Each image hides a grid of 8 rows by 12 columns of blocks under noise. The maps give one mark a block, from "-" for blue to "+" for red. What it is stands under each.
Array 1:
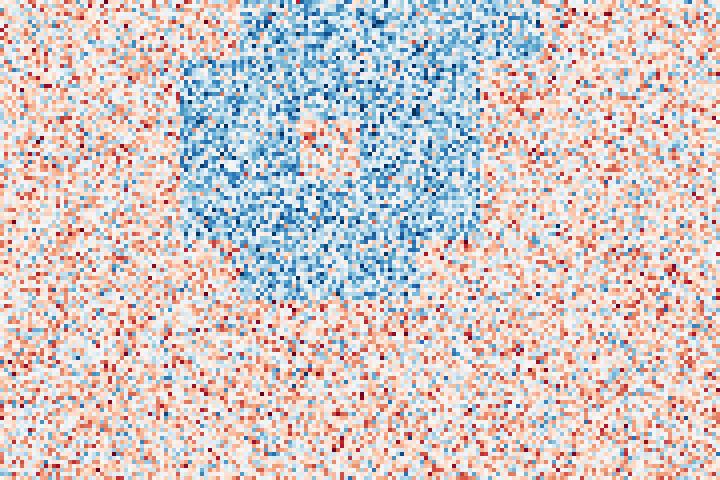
+ + + + - - - - - + + +
+ + + - - - - - + + + +
+ + + - - + - - + + + +
+ + + - - - - - + + + +
+ + + + - - - + + + + +
+ + + + + + + + + + + +
+ + + + + + + + + + + +
+ + + + + + + + + + + +
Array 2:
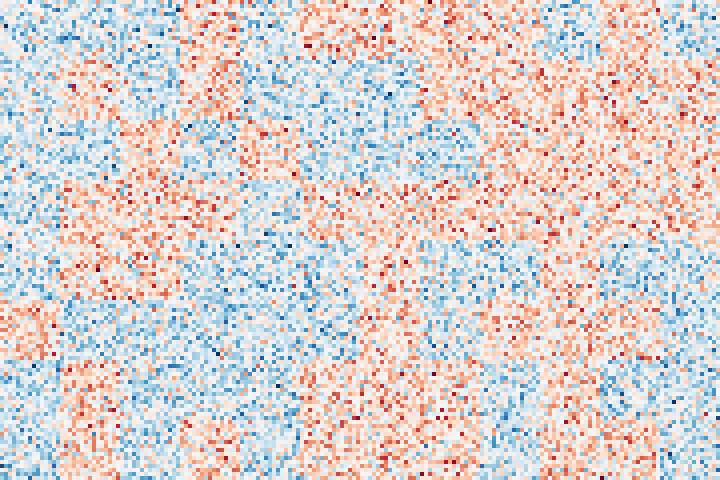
- - - + - + + + + - + -
- + - + - - - + + + + +
- - + - + - - - + + + +
- + + + - + + + + + + +
- + + - - - + - - + - -
+ - - - - - + - + + + -
- + - - - + + + - + - -
- + - + - + + + - + + -
